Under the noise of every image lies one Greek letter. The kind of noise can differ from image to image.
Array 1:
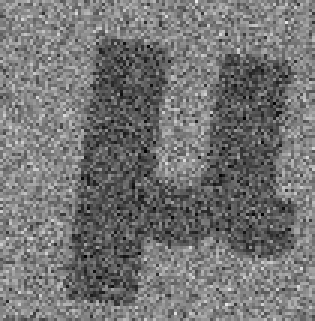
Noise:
independent entries
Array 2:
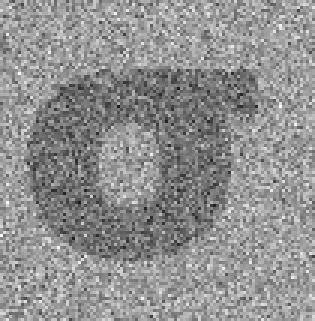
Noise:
independent entries
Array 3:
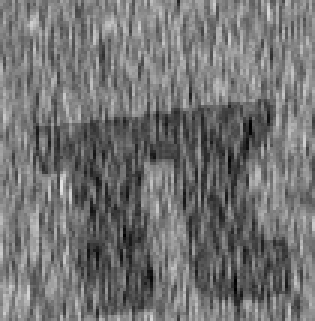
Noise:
streaked along the columns
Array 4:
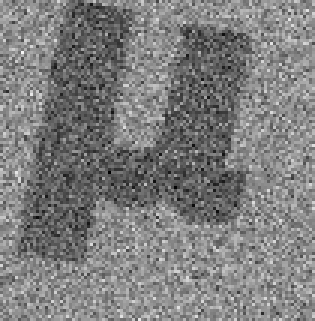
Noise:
independent entries
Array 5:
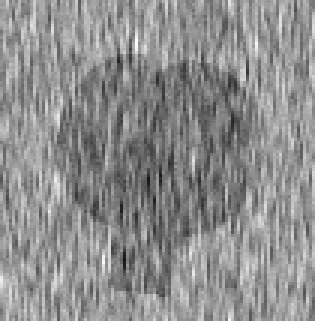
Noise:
streaked along the columns
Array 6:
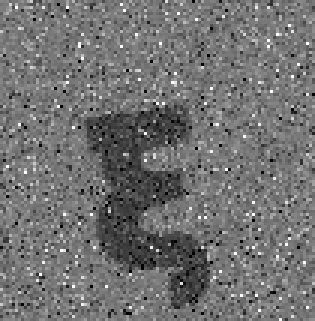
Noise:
heavy tails
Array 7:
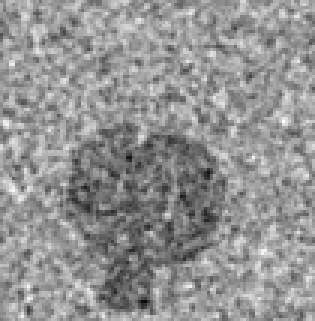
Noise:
blotchy
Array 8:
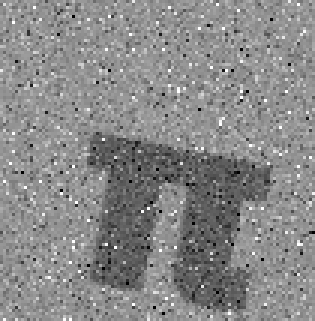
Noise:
heavy tails
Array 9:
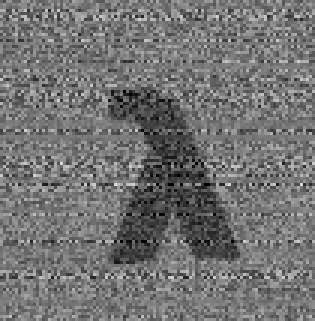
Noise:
rows of uneven size
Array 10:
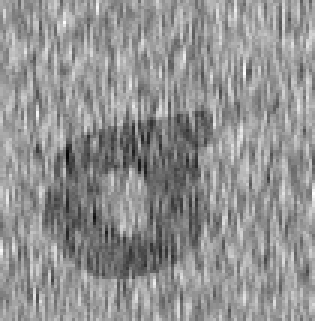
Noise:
streaked along the columns
